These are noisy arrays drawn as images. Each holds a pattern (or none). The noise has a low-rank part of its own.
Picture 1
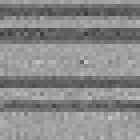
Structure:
bands of rows
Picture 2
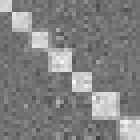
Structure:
blocks along the diagonal
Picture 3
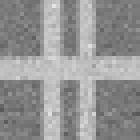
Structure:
bands of rows crossing bands of columns
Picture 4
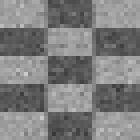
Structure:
a checkerboard
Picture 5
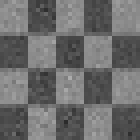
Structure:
a checkerboard
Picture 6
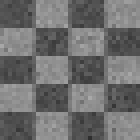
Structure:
a checkerboard
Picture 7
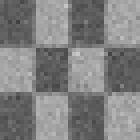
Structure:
a checkerboard
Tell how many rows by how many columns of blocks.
3 by 4
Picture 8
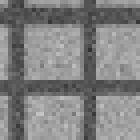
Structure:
bands of rows crossing bands of columns
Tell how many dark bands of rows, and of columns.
2 and 2
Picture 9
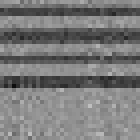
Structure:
bands of rows
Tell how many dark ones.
4
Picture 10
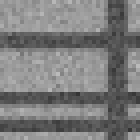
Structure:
bands of rows crossing bands of columns
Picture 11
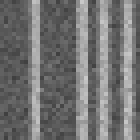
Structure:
bands of columns
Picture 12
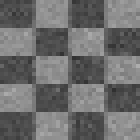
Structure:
a checkerboard
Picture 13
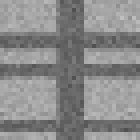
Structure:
bands of rows crossing bands of columns
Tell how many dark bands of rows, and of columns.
3 and 1
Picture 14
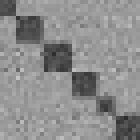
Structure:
blocks along the diagonal
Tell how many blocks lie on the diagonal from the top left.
6
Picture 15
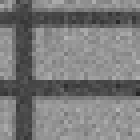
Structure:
bands of rows crossing bands of columns
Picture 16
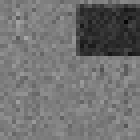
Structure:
one block
